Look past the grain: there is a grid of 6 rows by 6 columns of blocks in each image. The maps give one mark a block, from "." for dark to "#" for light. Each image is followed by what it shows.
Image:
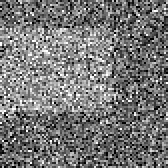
......
####..
####..
####..
......
......
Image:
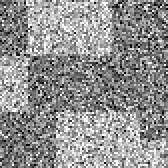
.###..
.###..
#.....
#.....
..###.
..####
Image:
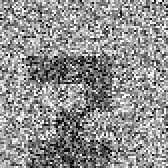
######
######
#...##
###.##
##.###
#...##
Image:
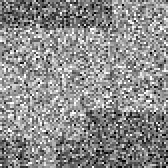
....##
######
######
######
###...
.#....
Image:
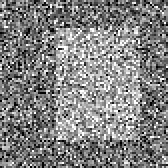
......
..###.
..###.
..###.
..###.
......
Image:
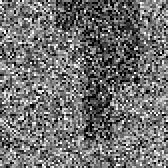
##...#
###..#
###..#
###.##
###.##
######
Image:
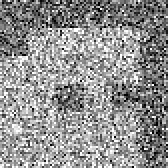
......
.####.
#####.
##.#..
#####.
#####.
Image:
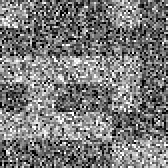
#...#.
......
#####.
.#..#.
####..
....##
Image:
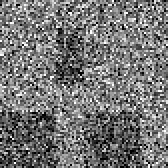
######
##.###
##.###
######
..#..#
..#..#
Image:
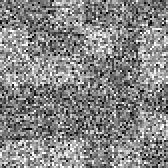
..#...
#..#.#
###..#
......
.....#
###.#.
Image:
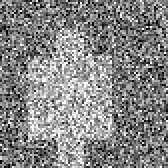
......
..#...
.###..
.###..
.###..
..#...
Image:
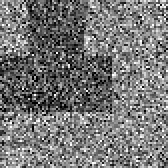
#..###
#..###
....##
....##
######
######
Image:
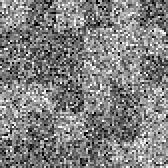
#.#.#.
...###
...##.
##.#.#
#.#..#
....##
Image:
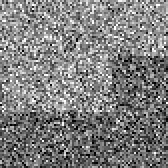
######
######
####..
####..
......
......
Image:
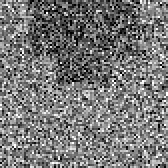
#....#
#....#
##..##
######
######
######
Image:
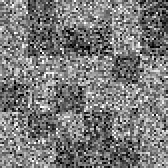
#.###.
#...#.
####.#
.#.###
#.#.##
##...#
